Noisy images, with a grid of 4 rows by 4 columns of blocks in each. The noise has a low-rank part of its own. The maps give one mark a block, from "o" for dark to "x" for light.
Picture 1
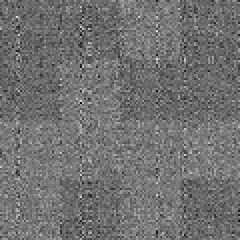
o o x o
o x o o
x x x x
x o x o
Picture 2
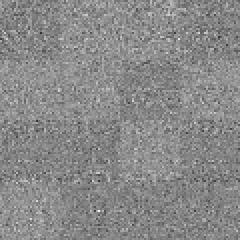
o x x o
x x o x
o o x o
x o o o
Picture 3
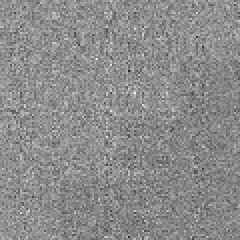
x x x x
x x x o
x x o o
x o o o
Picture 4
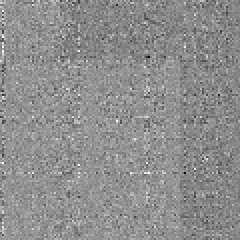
x o o o
x x x o
x x x o
x x x o
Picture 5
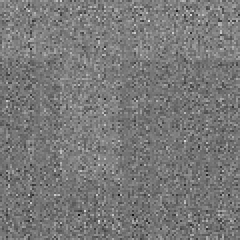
x x x x
o x o o
o x o o
o o o o
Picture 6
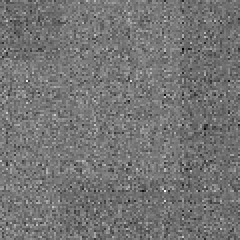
o x x o
x x x o
x x x o
x o o o
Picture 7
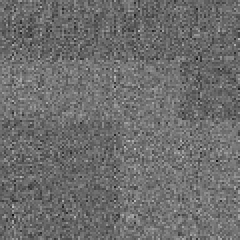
o o o o
x x x o
o o x x
o o x x
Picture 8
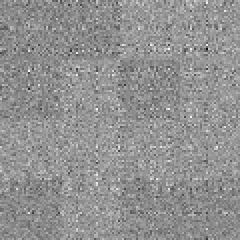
o o x x
o x o x
x x x x
o x o o
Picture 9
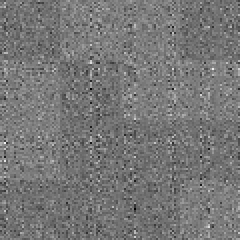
o x x o
x o x x
x o o o
o o o x
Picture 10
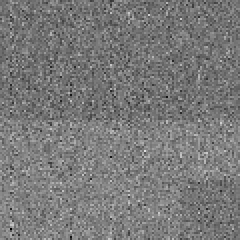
o o o o
o o o o
x x x x
x x x o
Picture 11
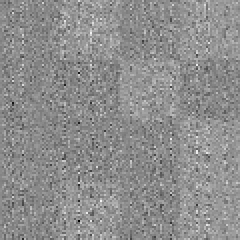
o x o x
o o x o
o o o x
o x o x
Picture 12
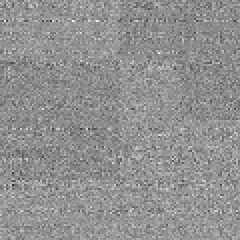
x x o o
o o x o
o o x x
x x x x
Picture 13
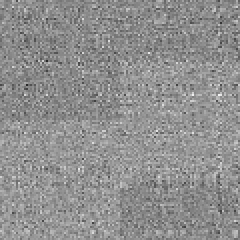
o o o o
o o x x
x x x x
x x o o
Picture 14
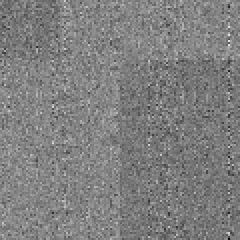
o x x x
x x o o
x x o o
x x o o
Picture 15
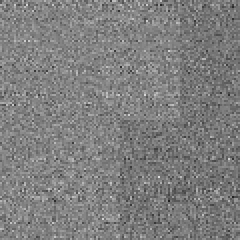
x x x o
x x x o
x x o o
x x o o
